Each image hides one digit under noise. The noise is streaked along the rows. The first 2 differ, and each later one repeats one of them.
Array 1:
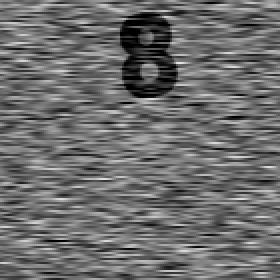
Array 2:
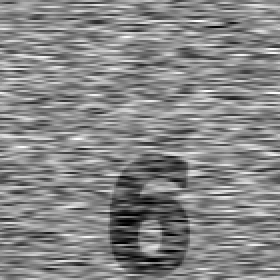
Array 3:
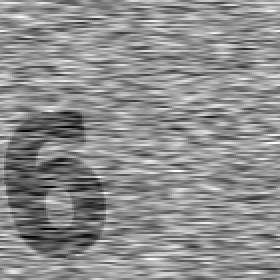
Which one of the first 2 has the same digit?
2
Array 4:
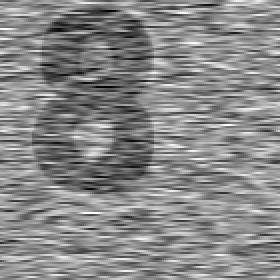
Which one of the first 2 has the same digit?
1
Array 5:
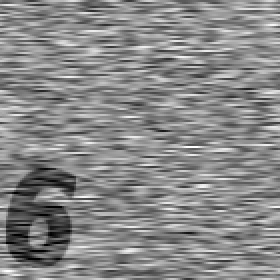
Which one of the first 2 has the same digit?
2
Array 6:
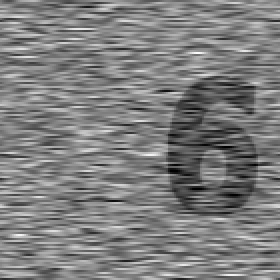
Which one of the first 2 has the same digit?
2
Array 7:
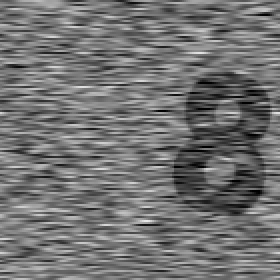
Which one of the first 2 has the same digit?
1
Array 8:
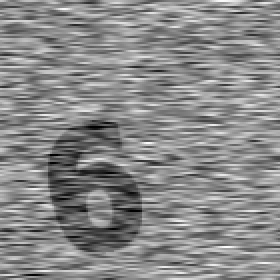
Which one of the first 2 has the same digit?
2
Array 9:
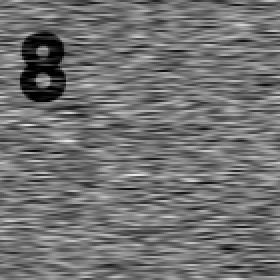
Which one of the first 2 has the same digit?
1
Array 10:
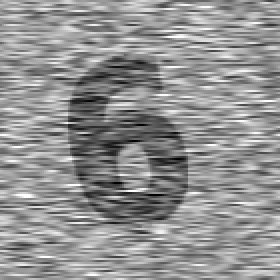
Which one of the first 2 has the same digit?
2
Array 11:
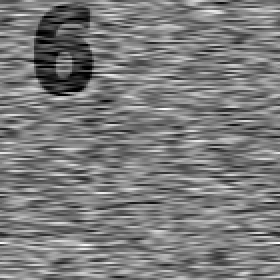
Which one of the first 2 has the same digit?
2
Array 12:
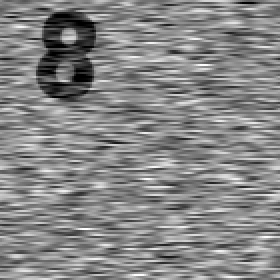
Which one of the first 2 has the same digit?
1
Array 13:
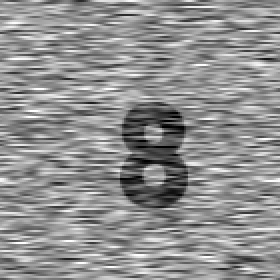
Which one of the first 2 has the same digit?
1
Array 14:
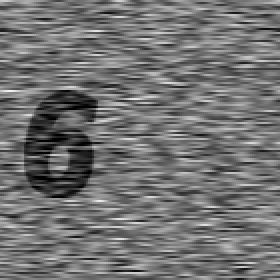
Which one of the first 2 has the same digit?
2
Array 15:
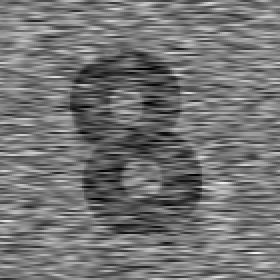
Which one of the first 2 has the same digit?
1
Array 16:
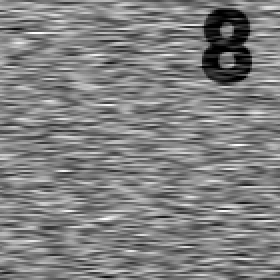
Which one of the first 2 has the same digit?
1
